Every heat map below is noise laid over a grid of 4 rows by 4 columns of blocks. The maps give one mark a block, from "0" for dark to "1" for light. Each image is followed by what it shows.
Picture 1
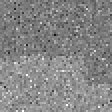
0000
0000
1110
1111
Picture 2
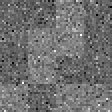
0010
0110
0100
1011
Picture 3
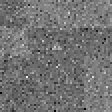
0111
1000
0001
0001
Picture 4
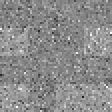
0000
1001
0000
1011
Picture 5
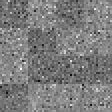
0101
1011
1000
0111
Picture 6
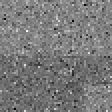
1111
1111
0000
0001
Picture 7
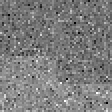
0000
0000
1100
1111
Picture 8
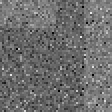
1101
0001
0001
0001
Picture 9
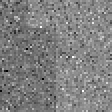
0111
0011
0011
0011
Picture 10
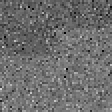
0000
0011
1111
1111
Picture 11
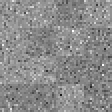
1101
1010
1100
0010
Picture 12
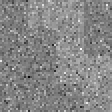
0110
0010
0011
0001
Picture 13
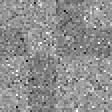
1101
0100
1011
1011
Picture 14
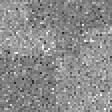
1000
1101
0011
0011
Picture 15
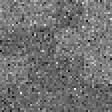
1101
0011
1001
0000
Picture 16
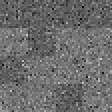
0000
1011
0111
1101
